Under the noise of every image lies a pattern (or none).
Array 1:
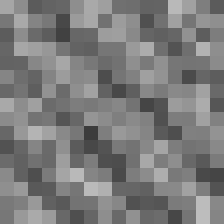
diagonal stripes
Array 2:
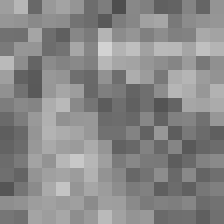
spokes from one point
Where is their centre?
top left
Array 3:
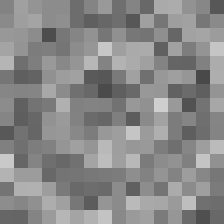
rings round one point
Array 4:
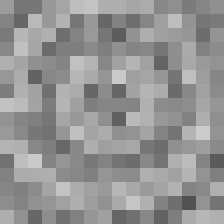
rings round one point
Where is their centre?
centre
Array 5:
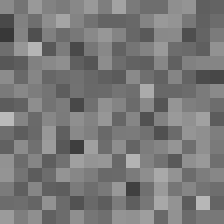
only noise
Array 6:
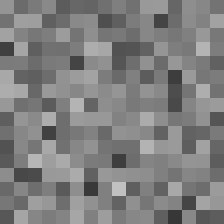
only noise
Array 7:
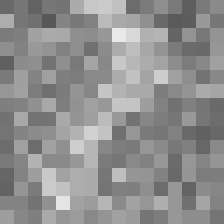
a wavy band
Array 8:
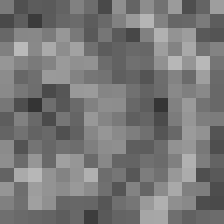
rings round one point
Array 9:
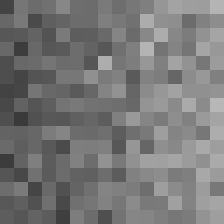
a smooth slope
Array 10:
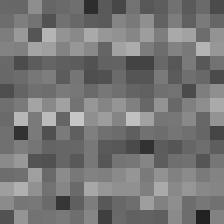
horizontal stripes
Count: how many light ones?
3
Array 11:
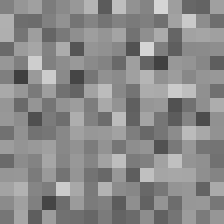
only noise
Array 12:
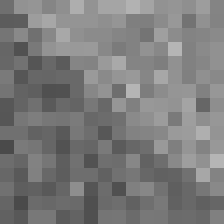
a sharp edge
